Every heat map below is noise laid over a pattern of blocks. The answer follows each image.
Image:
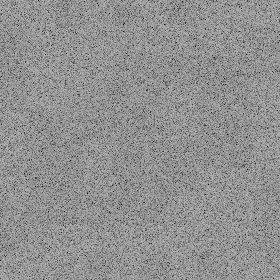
the same after a half turn
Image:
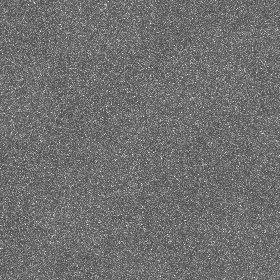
mirrored about the diagonal from the top left
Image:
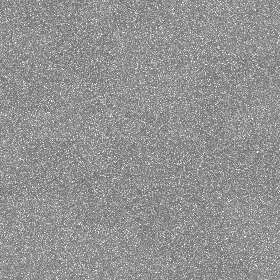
no symmetry
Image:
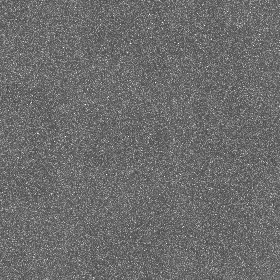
top and bottom mirror each other
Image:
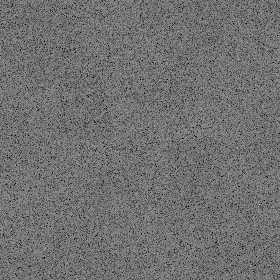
the same after a half turn
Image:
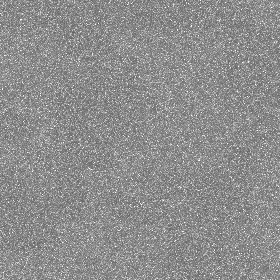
no symmetry
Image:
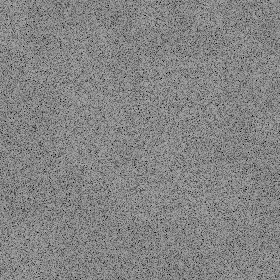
mirrored about the diagonal from the bottom left
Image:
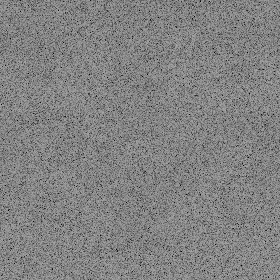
left and right mirror each other
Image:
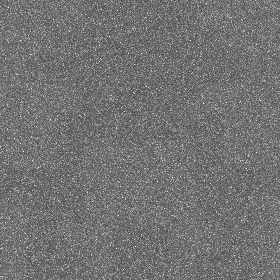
left and right mirror each other
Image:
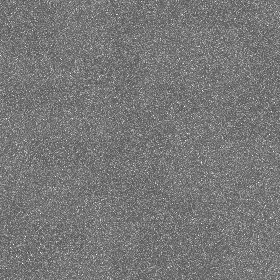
no symmetry
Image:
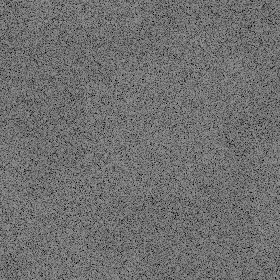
mirrored about the diagonal from the bottom left
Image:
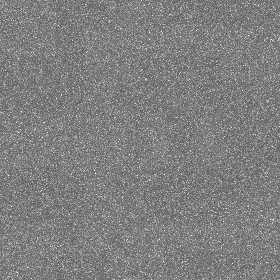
top and bottom mirror each other
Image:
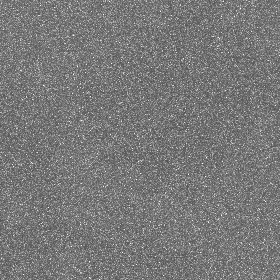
mirrored about the diagonal from the bottom left
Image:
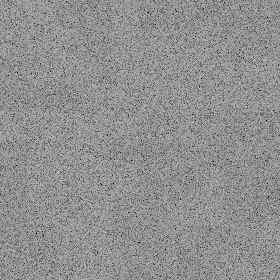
mirrored about the diagonal from the top left
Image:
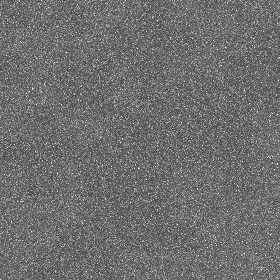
mirrored about the diagonal from the top left
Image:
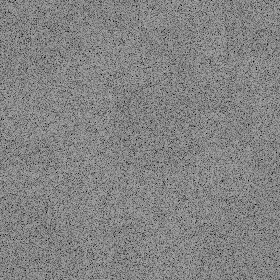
mirrored about the diagonal from the bottom left
